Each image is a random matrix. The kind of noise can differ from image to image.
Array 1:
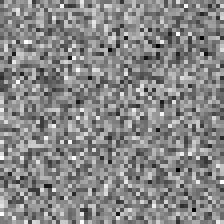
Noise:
independent entries
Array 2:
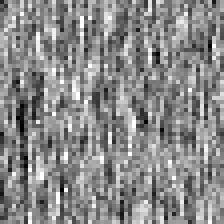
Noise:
streaked along the columns
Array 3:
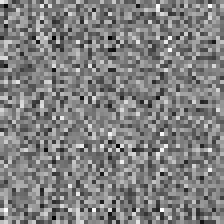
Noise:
low rank plus noise
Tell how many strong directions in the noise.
three or four
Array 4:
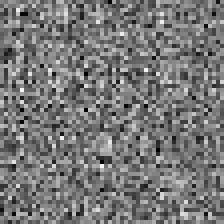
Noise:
low rank plus noise
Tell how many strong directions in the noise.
five to eight
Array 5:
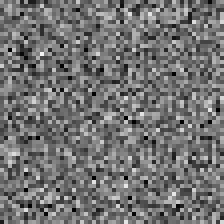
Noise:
low rank plus noise
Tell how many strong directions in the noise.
five to eight
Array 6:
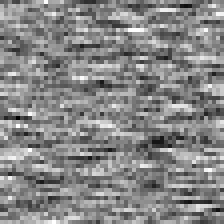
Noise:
streaked along the rows
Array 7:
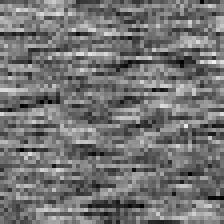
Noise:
streaked along the rows
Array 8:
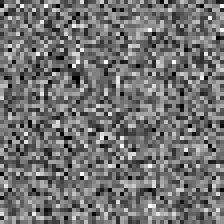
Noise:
low rank plus noise
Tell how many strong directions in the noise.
five to eight
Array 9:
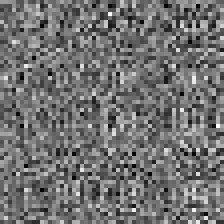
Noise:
low rank plus noise
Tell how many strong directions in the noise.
two
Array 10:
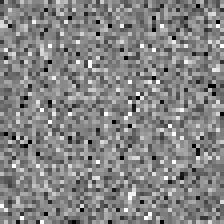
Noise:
heavy tails
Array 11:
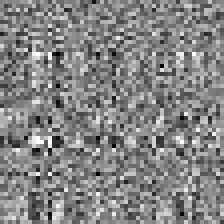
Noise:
low rank plus noise
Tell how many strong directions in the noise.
one
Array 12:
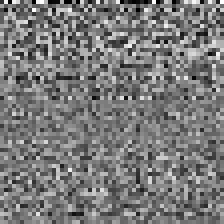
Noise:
rows of uneven size
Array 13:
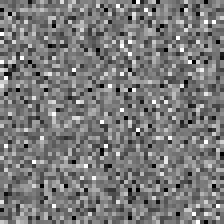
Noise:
heavy tails
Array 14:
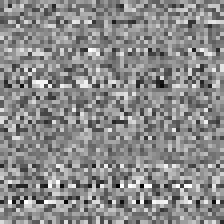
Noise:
rows of uneven size
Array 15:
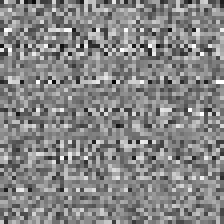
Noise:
rows of uneven size
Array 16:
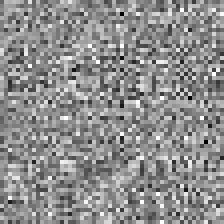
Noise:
low rank plus noise
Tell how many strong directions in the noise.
three or four
